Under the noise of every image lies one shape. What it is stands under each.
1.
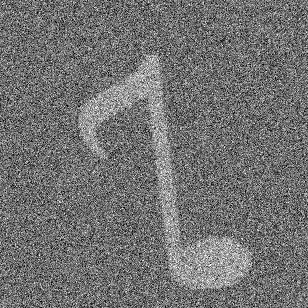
musical note
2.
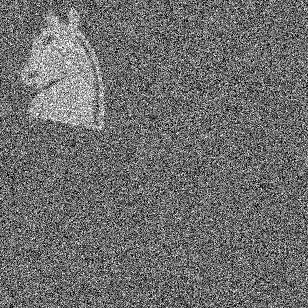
chess knight
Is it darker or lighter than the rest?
lighter
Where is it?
top left
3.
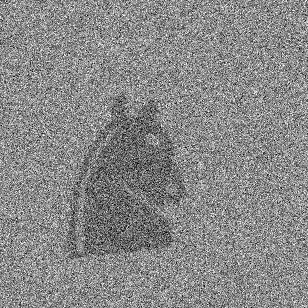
chess knight
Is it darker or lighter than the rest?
darker
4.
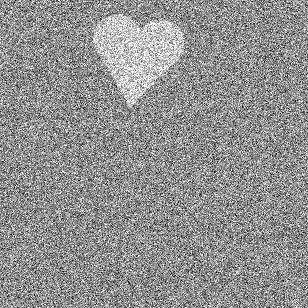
heart
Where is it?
top middle
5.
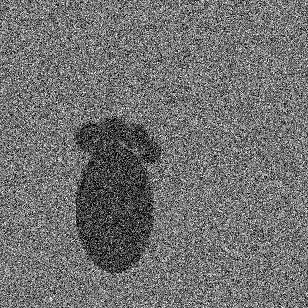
footprint
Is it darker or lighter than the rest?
darker
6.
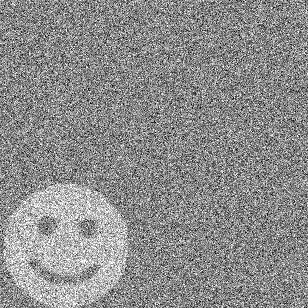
smiling face
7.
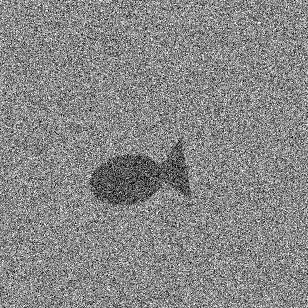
fish
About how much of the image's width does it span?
a third
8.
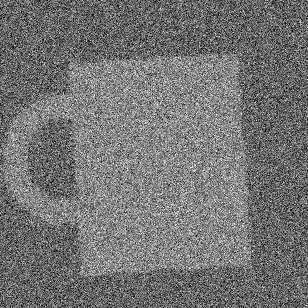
cup
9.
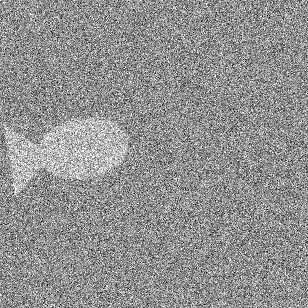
fish
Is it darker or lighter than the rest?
lighter
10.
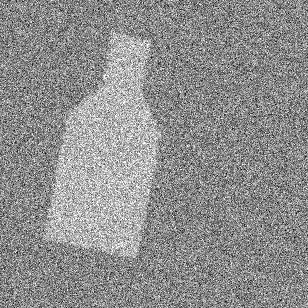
bottle
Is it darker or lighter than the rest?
lighter
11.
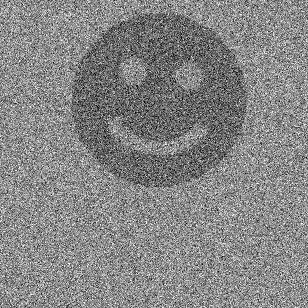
smiling face
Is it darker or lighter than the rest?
darker
